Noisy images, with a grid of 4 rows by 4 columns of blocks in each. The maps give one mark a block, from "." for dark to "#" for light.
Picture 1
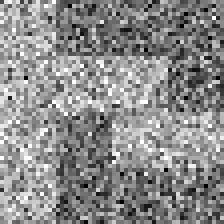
#...
###.
#.##
#...
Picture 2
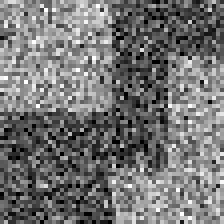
##..
##.#
...#
..##
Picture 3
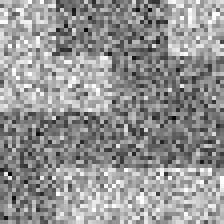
#..#
##..
....
.###
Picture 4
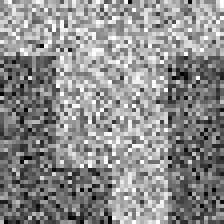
####
.##.
.##.
..#.
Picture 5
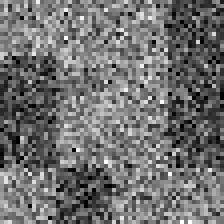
###.
.##.
.##.
#.##
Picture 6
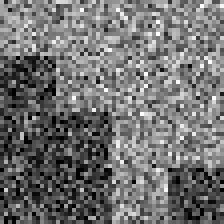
####
.###
..##
..#.
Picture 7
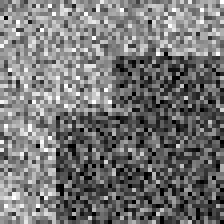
####
##..
#...
#...
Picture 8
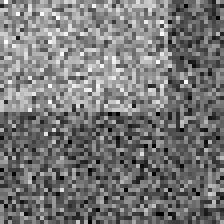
###.
###.
....
....
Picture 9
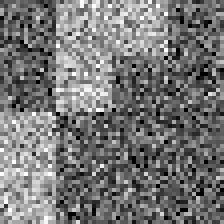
.##.
.#..
#...
#...
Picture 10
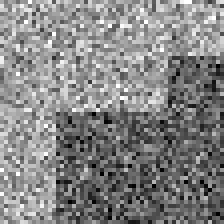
####
###.
#...
#...
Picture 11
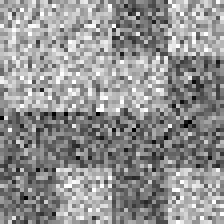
##.#
###.
....
.#.#
